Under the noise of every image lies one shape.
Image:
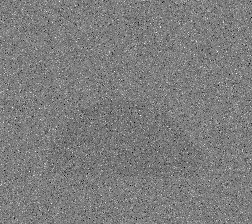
half disc
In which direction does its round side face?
up
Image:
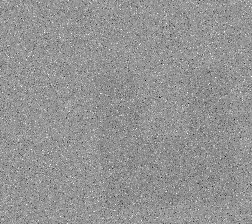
square with a notch
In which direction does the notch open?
up
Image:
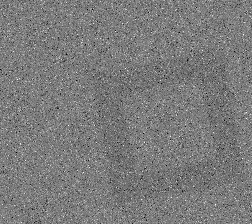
square frame
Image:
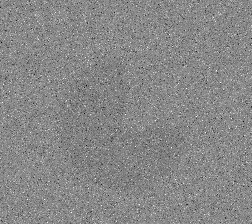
disc with a wedge cut out
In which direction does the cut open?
up and right
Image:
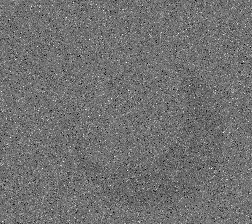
crescent
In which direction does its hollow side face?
up and left
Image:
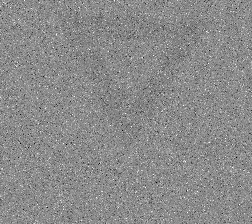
triangle frame
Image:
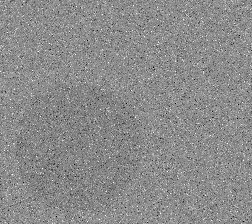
disc
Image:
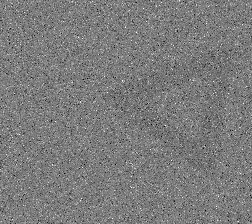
triangle frame
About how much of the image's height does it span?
two thirds
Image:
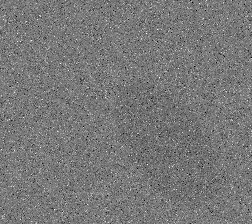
ellipse
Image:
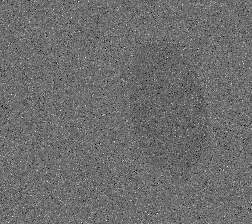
ellipse
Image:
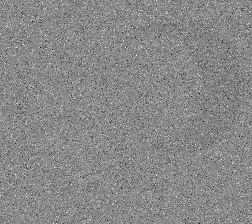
crescent
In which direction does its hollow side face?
left
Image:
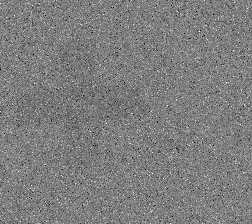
cross
